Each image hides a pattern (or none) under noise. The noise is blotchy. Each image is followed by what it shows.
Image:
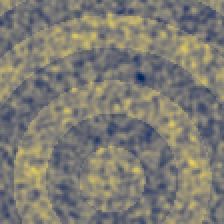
rings round one point
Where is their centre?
bottom middle
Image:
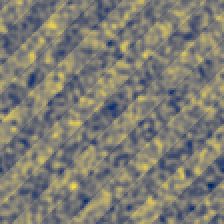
diagonal stripes
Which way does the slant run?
bottom left to top right
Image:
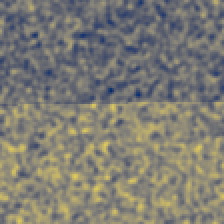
a sharp edge
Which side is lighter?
bottom
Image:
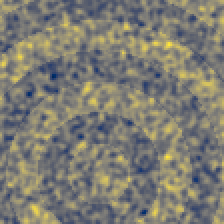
rings round one point
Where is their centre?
bottom middle
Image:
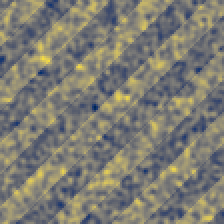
diagonal stripes
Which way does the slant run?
bottom left to top right
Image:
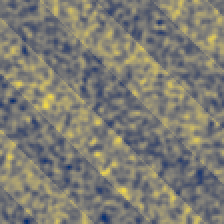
diagonal stripes
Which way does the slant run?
top left to bottom right
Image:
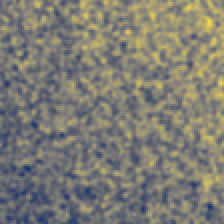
a smooth slope
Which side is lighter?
top right
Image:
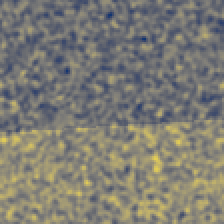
a sharp edge
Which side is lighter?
bottom
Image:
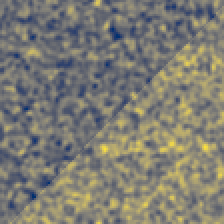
a sharp edge
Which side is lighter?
bottom right
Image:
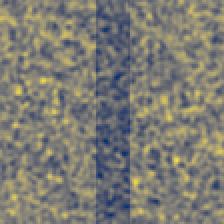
one vertical stripe
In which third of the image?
middle
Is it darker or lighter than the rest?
darker
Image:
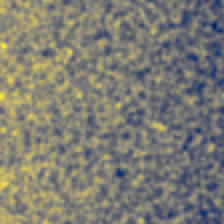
a smooth slope
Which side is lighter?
left
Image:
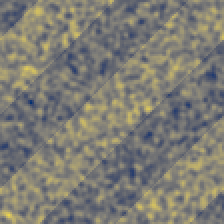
diagonal stripes
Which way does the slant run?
bottom left to top right
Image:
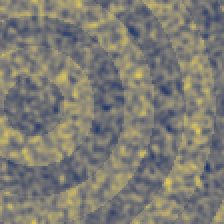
rings round one point
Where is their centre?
middle left
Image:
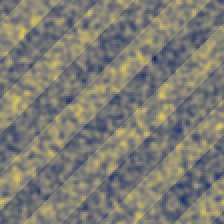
diagonal stripes
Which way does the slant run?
bottom left to top right
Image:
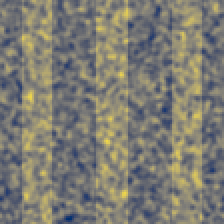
vertical stripes
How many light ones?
3
